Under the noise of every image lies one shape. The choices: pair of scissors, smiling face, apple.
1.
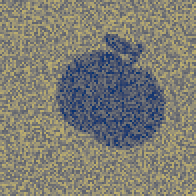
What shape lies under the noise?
apple
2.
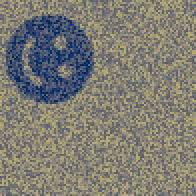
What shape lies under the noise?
smiling face
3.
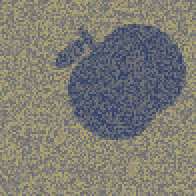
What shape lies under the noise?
apple
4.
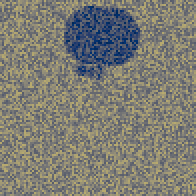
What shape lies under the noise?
apple
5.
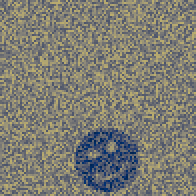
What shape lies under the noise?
smiling face
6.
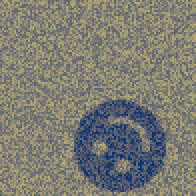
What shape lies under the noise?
smiling face
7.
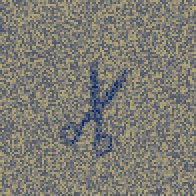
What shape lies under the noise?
pair of scissors
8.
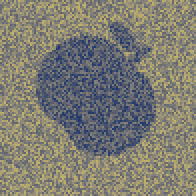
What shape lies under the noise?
apple
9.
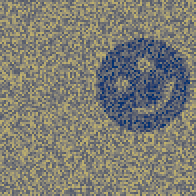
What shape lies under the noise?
smiling face
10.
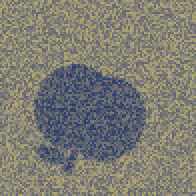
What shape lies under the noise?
apple
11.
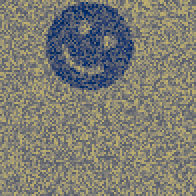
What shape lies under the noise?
smiling face
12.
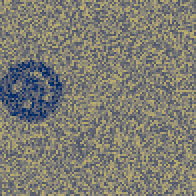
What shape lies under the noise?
smiling face
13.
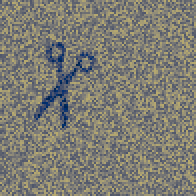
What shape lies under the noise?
pair of scissors
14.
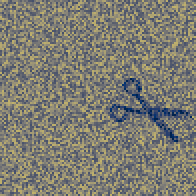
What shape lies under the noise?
pair of scissors
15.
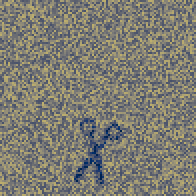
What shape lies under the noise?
pair of scissors
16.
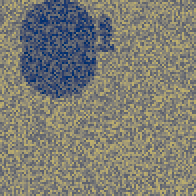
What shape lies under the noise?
apple
